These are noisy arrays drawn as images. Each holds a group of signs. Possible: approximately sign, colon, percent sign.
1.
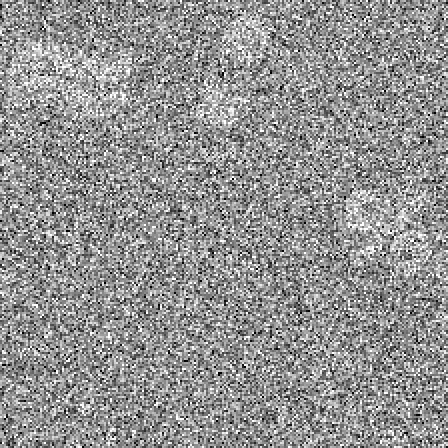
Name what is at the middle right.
percent sign
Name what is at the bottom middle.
nothing
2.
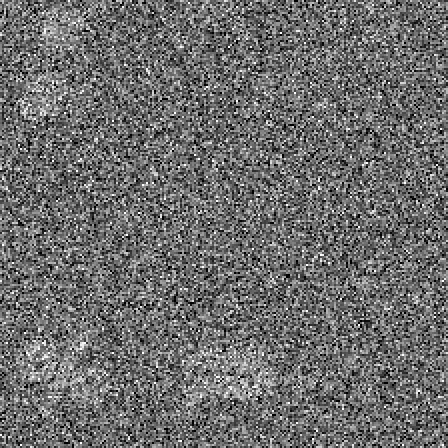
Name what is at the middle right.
nothing
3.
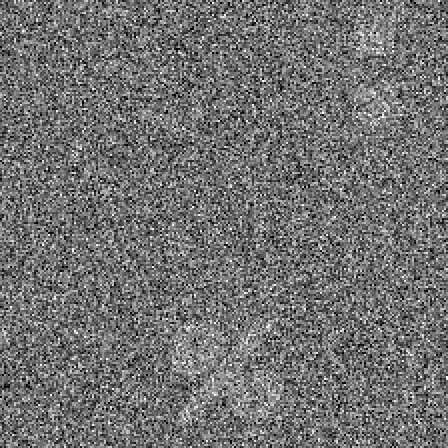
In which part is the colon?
top right
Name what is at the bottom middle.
percent sign
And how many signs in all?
2
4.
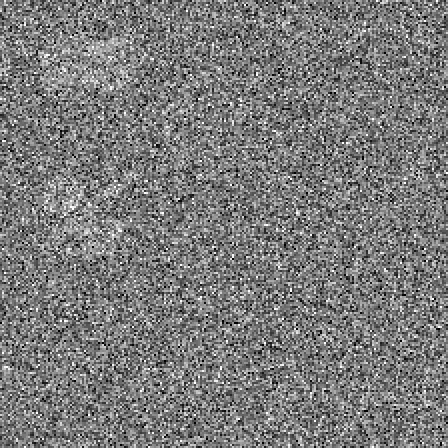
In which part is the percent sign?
middle left
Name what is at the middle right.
nothing
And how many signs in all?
2
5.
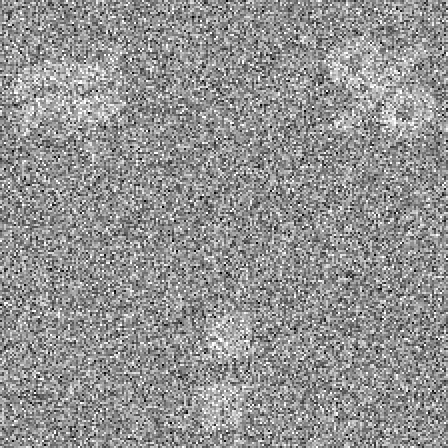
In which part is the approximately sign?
top left
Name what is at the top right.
percent sign
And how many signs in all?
3
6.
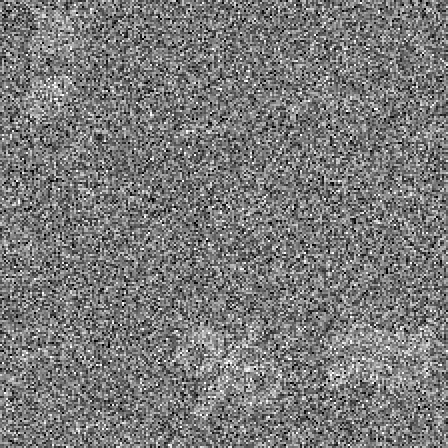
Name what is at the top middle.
nothing
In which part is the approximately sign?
bottom right
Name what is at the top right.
nothing
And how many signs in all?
3
